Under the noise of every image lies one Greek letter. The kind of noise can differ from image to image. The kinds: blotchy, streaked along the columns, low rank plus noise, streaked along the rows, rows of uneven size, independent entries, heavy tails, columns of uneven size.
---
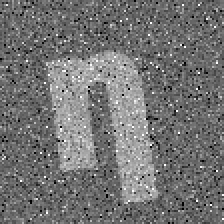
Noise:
heavy tails
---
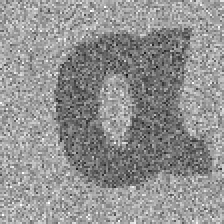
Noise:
independent entries
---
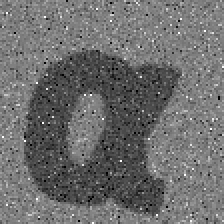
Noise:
heavy tails
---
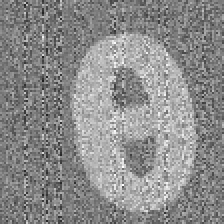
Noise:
columns of uneven size
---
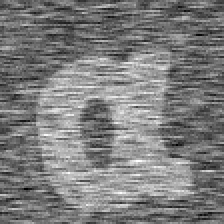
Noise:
streaked along the rows
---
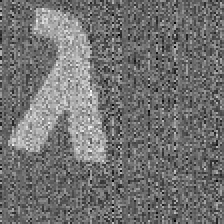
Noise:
columns of uneven size
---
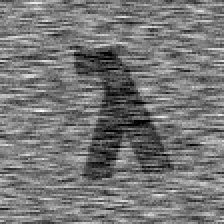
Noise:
streaked along the rows
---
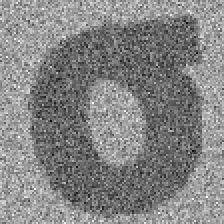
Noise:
independent entries
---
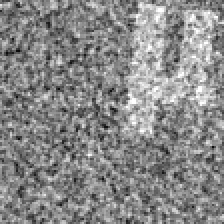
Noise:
blotchy
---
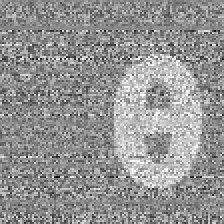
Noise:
rows of uneven size
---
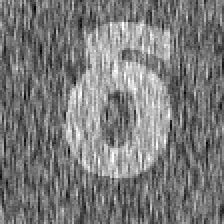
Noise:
streaked along the columns
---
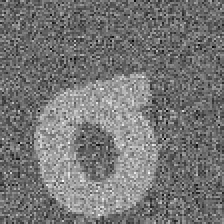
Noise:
low rank plus noise
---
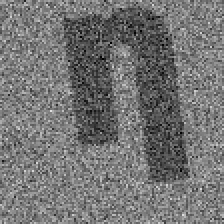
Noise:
independent entries
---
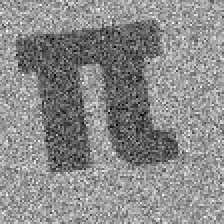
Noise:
independent entries
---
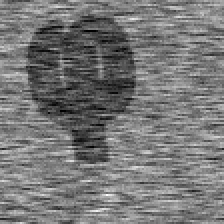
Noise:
streaked along the rows
